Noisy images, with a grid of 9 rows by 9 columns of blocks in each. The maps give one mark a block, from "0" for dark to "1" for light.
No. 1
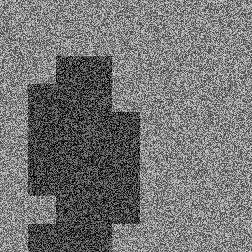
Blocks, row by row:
1 1 1 1 1 1 1 1 1
1 1 1 1 1 1 1 1 1
1 1 0 0 1 1 1 1 1
1 0 0 0 1 1 1 1 1
1 0 0 0 0 1 1 1 1
1 0 0 0 0 1 1 1 1
1 0 0 0 0 1 1 1 1
1 1 0 0 0 1 1 1 1
1 0 0 0 1 1 1 1 1
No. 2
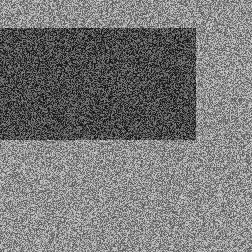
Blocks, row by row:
1 1 1 1 1 1 1 1 1
0 0 0 0 0 0 0 1 1
0 0 0 0 0 0 0 1 1
0 0 0 0 0 0 0 1 1
0 0 0 0 0 0 0 1 1
1 1 1 1 1 1 1 1 1
1 1 1 1 1 1 1 1 1
1 1 1 1 1 1 1 1 1
1 1 1 1 1 1 1 1 1
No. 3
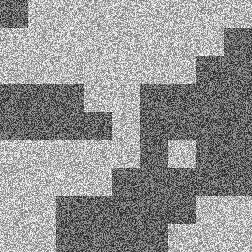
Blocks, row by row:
0 1 1 1 1 1 1 1 1
1 1 1 1 1 1 1 1 0
1 1 1 1 1 1 1 0 0
0 0 0 1 1 0 0 0 0
0 0 0 0 1 0 0 0 0
1 1 1 1 1 0 1 0 0
1 1 1 1 0 0 0 0 0
1 1 0 0 0 0 0 1 1
1 1 0 0 0 0 1 1 1
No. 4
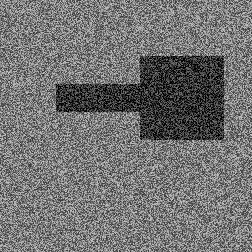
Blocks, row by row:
1 1 1 1 1 1 1 1 1
1 1 1 1 1 1 1 1 1
1 1 1 1 1 0 0 0 1
1 1 0 0 0 0 0 0 1
1 1 1 1 1 0 0 0 1
1 1 1 1 1 1 1 1 1
1 1 1 1 1 1 1 1 1
1 1 1 1 1 1 1 1 1
1 1 1 1 1 1 1 1 1
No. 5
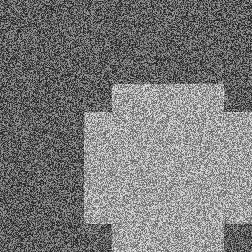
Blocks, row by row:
0 0 0 0 0 0 0 0 0
0 0 0 0 0 0 0 0 0
0 0 0 0 0 0 0 0 0
0 0 0 0 1 1 1 1 0
0 0 0 1 1 1 1 1 1
0 0 0 1 1 1 1 1 1
0 0 0 1 1 1 1 1 1
0 0 0 1 1 1 1 1 1
0 0 0 0 1 1 1 1 0
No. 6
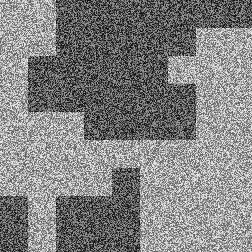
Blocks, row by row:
1 1 0 0 0 0 0 0 0
1 1 0 0 0 0 0 1 1
1 0 0 0 0 0 1 1 1
1 0 0 0 0 0 0 1 1
1 1 1 0 0 0 0 1 1
1 1 1 1 1 1 1 1 1
1 1 1 1 0 1 1 1 1
0 1 0 0 0 1 1 1 1
0 1 0 0 0 1 1 1 1
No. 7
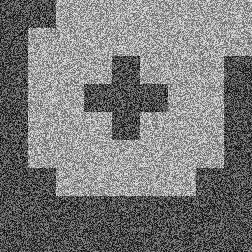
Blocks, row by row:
0 0 1 1 1 1 1 1 1
0 1 1 1 1 1 1 1 1
0 1 1 1 0 1 1 1 0
0 1 1 0 0 0 1 1 0
0 1 1 1 0 1 1 1 0
0 1 1 1 1 1 1 1 0
0 0 1 1 1 1 1 0 0
0 0 0 0 0 0 0 0 0
0 0 0 0 0 0 0 0 0
